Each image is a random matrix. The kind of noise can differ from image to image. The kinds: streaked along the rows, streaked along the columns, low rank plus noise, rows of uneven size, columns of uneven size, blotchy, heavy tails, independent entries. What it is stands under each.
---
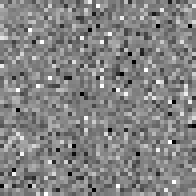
heavy tails
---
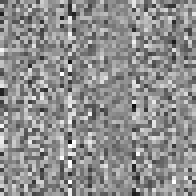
columns of uneven size
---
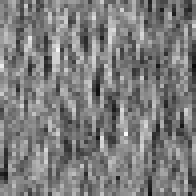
streaked along the columns
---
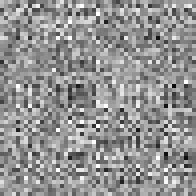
low rank plus noise
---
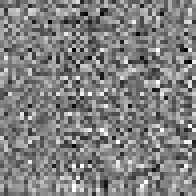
low rank plus noise
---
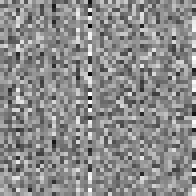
columns of uneven size
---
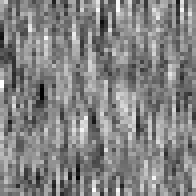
streaked along the columns
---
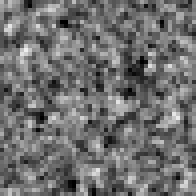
blotchy
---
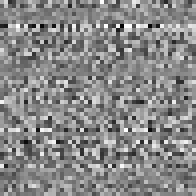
rows of uneven size
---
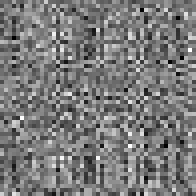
low rank plus noise
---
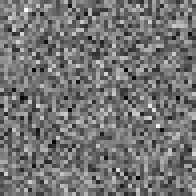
independent entries
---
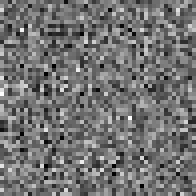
low rank plus noise
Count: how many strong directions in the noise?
five to eight
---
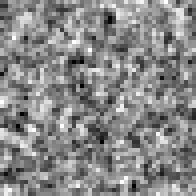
blotchy
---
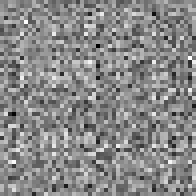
low rank plus noise
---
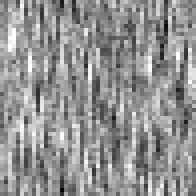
streaked along the columns
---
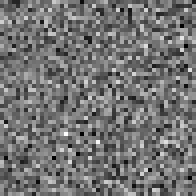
independent entries
